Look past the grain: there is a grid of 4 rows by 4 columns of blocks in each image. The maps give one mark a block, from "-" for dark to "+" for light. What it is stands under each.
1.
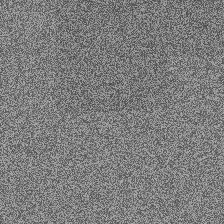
+ - - -
+ - - +
+ + + +
+ + + +
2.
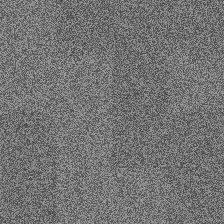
+ - - -
+ + - +
- + - -
- + + -
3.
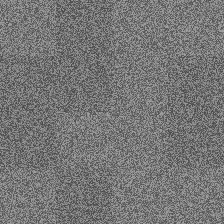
+ - + +
- - + -
- + + -
+ - + +
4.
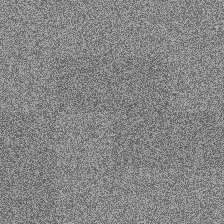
+ + + +
+ - - +
- + - -
- + + +
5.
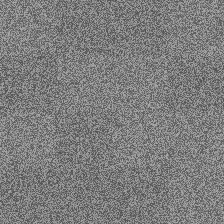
+ - - +
- + + -
+ - + +
- - - +
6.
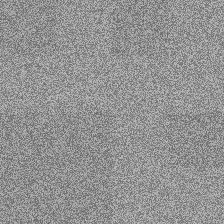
- + - +
+ + + +
- - + -
- - + +
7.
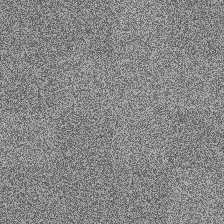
- - + -
- + + +
+ - + -
- - - +
